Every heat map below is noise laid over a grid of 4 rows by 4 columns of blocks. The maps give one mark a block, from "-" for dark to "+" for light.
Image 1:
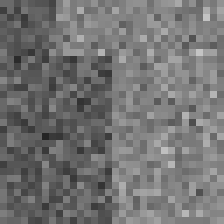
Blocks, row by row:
- + + +
- - + +
- - + +
- - + +
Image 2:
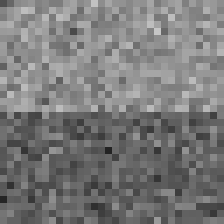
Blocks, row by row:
+ + + +
+ + + +
- - - -
- - - -
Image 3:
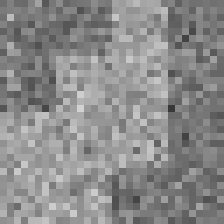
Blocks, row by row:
- - + -
- + + -
+ + + -
+ + - -
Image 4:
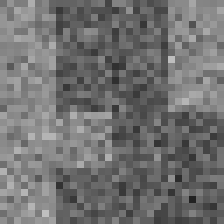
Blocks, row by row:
+ - - +
+ - - +
+ + - -
+ - - -
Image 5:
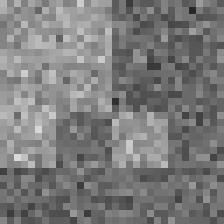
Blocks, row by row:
+ + - -
+ + - -
+ - + -
- - - -
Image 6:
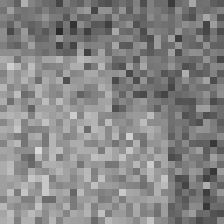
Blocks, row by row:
- - - -
+ + - -
+ + + -
+ + + -
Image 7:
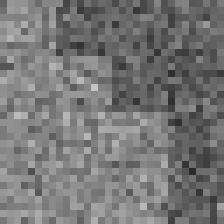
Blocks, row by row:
+ - - -
+ + - -
+ + + -
+ + + -
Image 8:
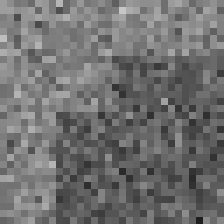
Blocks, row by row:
+ + + +
+ + - -
+ - - -
+ - - -
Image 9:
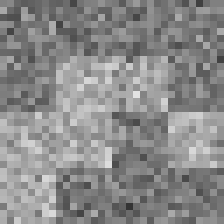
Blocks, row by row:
- - - -
- + + -
+ + - +
+ - - -
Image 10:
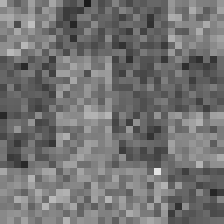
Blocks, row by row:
+ - - +
- + - -
- + - +
+ + + -
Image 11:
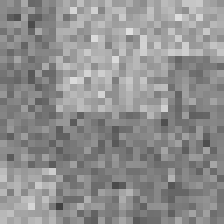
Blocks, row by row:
- + + +
- + + -
- - - -
+ - - -
